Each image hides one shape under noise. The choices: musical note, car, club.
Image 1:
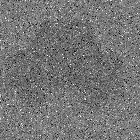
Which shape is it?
car
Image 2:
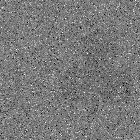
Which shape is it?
club
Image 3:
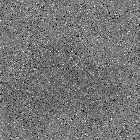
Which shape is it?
car
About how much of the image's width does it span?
nearly all
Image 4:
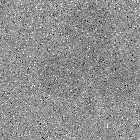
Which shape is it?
club
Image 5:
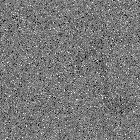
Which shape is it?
musical note
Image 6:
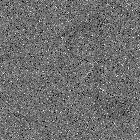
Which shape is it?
musical note
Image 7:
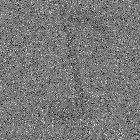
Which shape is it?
musical note
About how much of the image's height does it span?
nearly all
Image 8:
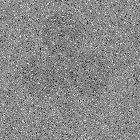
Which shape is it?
club
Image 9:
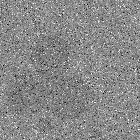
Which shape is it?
club
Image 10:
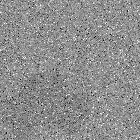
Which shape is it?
car
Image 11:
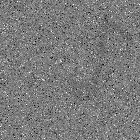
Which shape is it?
musical note
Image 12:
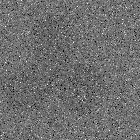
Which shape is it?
club
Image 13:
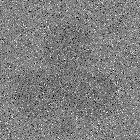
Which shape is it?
club
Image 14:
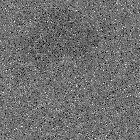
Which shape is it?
car
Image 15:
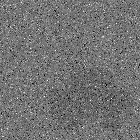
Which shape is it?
car
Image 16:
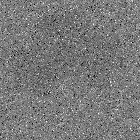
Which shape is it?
car
